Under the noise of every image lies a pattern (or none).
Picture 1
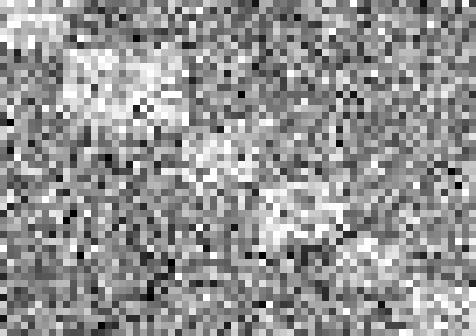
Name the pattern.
blocks along the diagonal
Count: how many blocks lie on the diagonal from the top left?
6
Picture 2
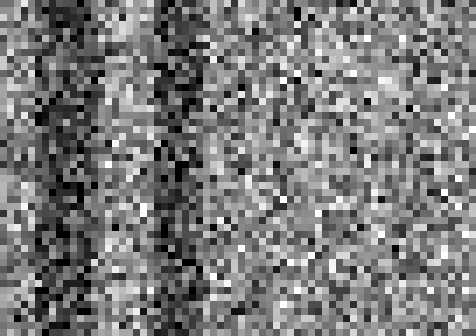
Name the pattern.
bands of columns
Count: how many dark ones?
2
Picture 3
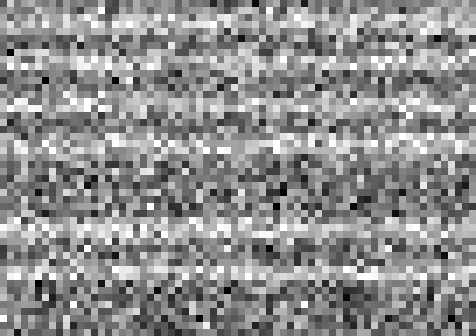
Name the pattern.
bands of rows
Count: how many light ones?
6
